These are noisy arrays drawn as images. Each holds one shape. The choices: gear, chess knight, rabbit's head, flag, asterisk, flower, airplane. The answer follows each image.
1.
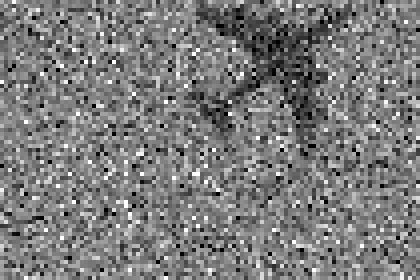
dark airplane
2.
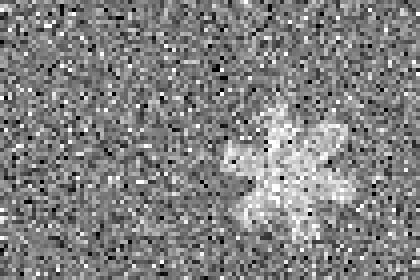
light asterisk
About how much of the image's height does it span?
half
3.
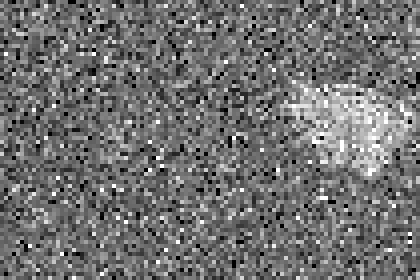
light chess knight, middle right
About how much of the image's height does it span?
a third
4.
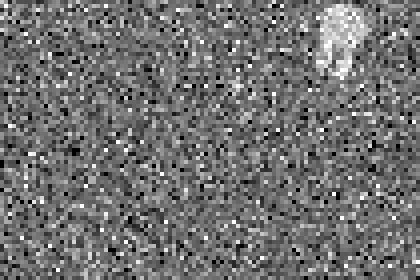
light rabbit's head, top right
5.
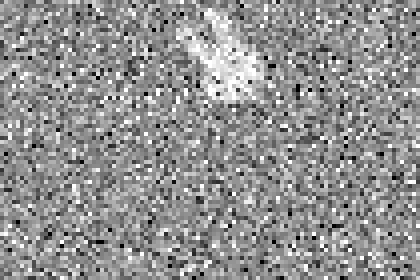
light rabbit's head, top middle
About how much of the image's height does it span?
a third
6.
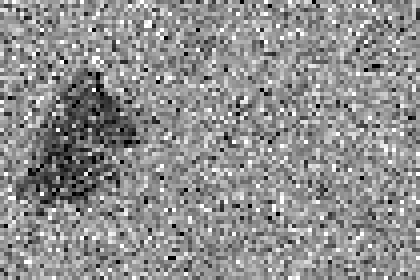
dark chess knight
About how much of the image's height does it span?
half
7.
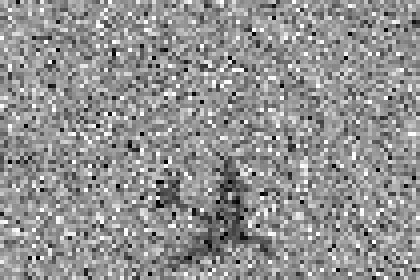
dark airplane, bottom middle
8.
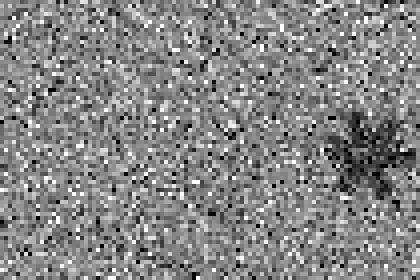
dark asterisk, middle right
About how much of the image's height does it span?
a third
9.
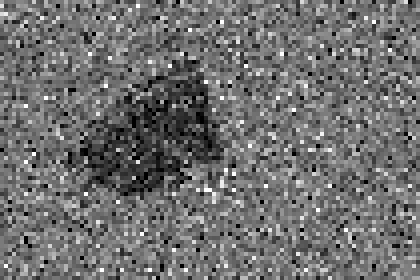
dark chess knight
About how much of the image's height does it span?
half
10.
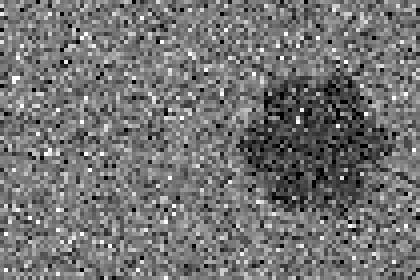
dark flower
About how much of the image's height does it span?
half
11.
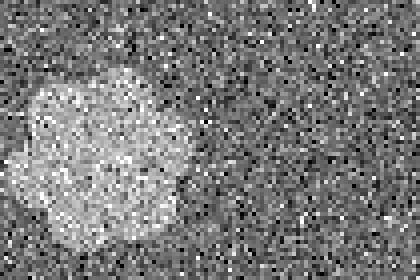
light flower
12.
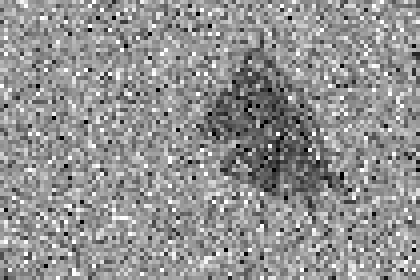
dark chess knight
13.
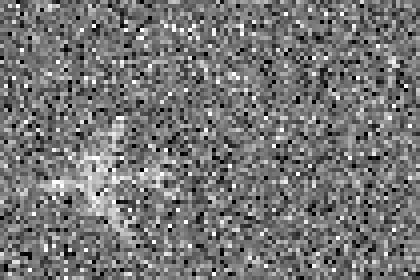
light airplane
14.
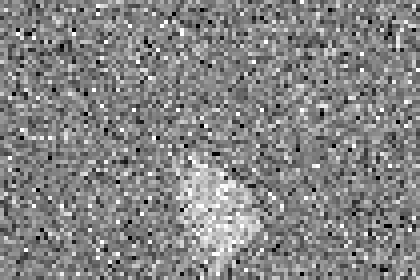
light chess knight, bottom middle
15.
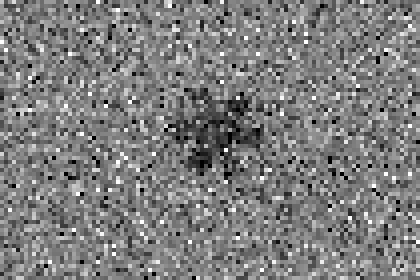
dark asterisk, centre
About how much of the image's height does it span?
a third
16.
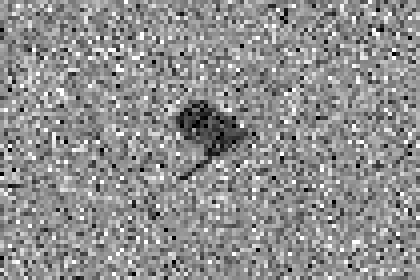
dark flag, centre
